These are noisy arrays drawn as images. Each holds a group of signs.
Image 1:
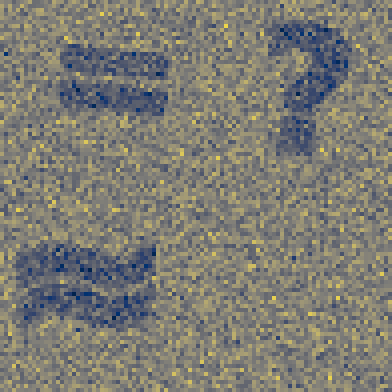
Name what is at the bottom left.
approximately sign
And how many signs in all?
3
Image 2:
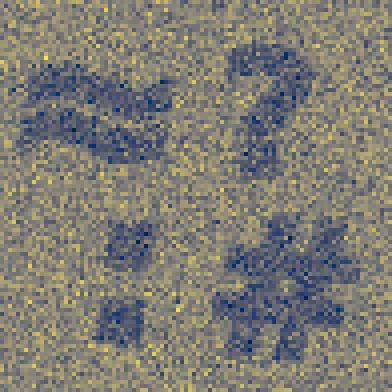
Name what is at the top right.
question mark
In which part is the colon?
bottom left
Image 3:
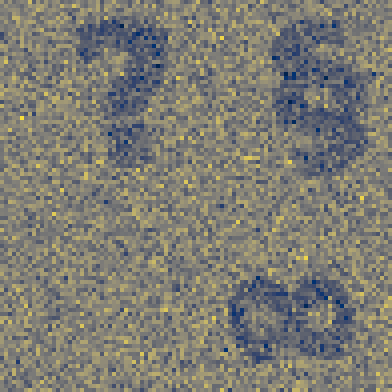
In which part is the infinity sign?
bottom right
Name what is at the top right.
section sign
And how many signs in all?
3
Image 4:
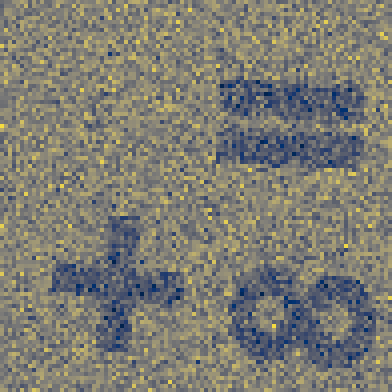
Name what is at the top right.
equals sign
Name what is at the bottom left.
plus sign
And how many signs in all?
3
